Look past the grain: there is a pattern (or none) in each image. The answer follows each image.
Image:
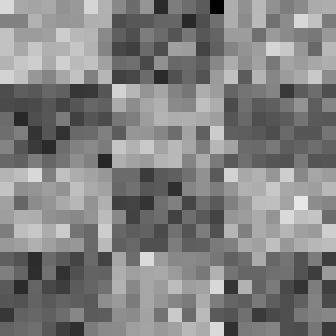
a checkerboard
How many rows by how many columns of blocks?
4 by 3
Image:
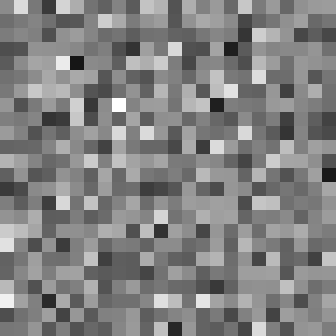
only noise
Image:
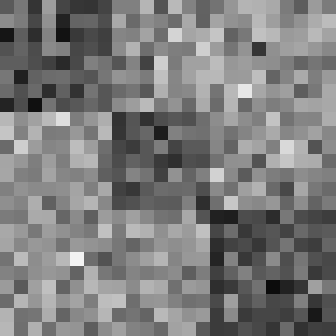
blocks along the diagonal
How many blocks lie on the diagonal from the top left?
3
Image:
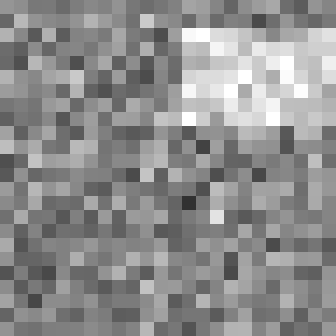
one block
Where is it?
top right
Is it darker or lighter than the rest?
lighter
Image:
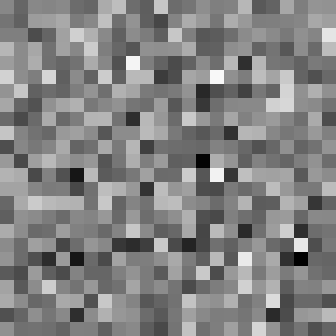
only noise
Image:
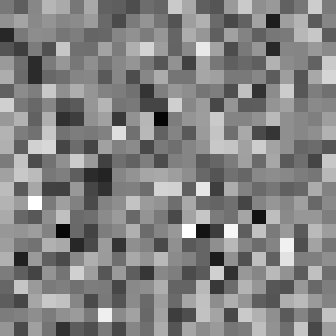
only noise
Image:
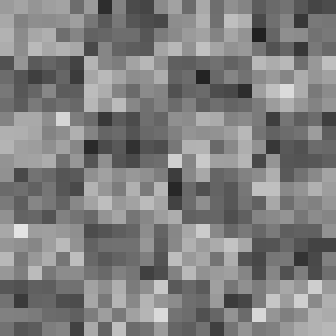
a checkerboard
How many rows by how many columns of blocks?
6 by 4
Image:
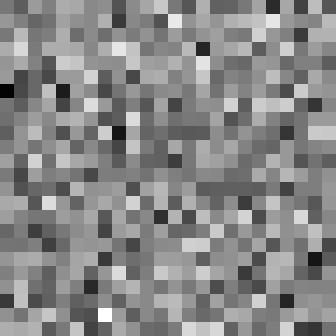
only noise
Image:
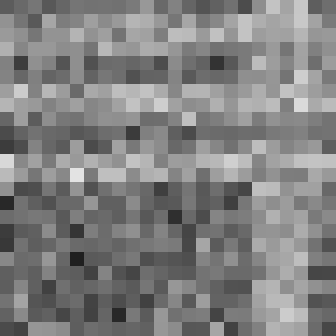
bands of rows crossing bands of columns
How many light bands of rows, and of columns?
3 and 1
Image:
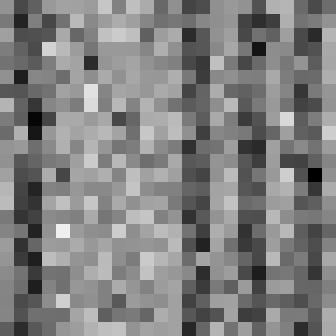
bands of columns
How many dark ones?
4
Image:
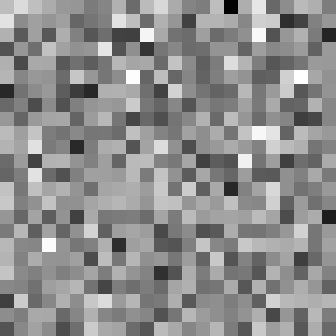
only noise
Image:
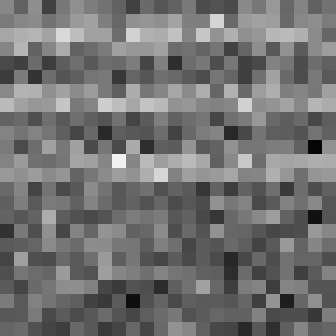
bands of rows
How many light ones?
3
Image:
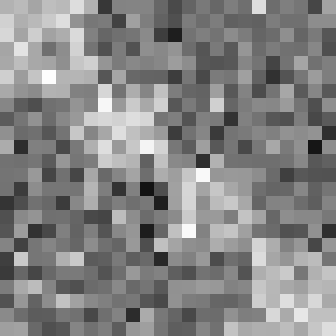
blocks along the diagonal
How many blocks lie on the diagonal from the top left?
4
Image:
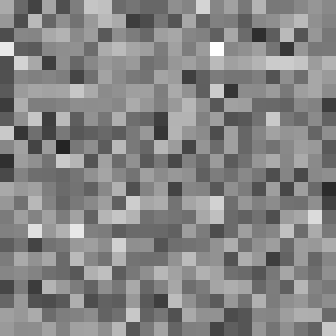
only noise
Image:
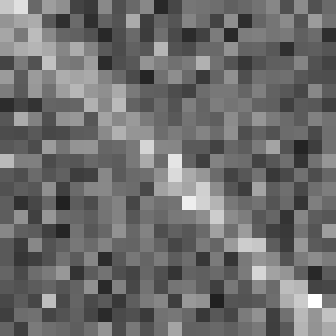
a diagonal band
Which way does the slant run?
top left to bottom right
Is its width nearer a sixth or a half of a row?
a sixth
